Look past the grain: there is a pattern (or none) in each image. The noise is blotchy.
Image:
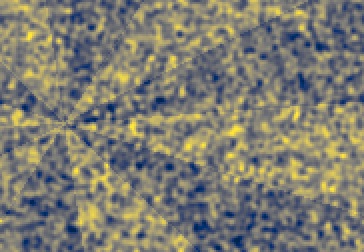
spokes from one point
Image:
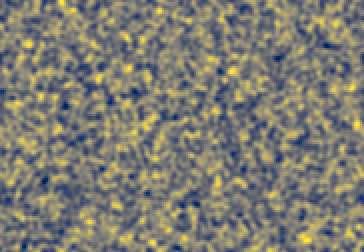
only noise
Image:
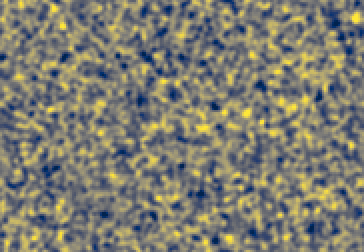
only noise
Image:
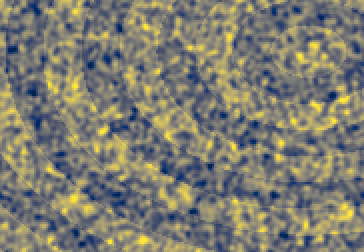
rings round one point
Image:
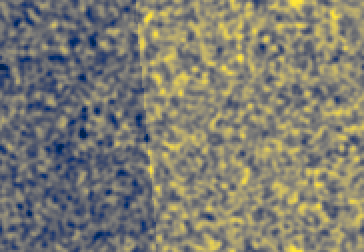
a sharp edge
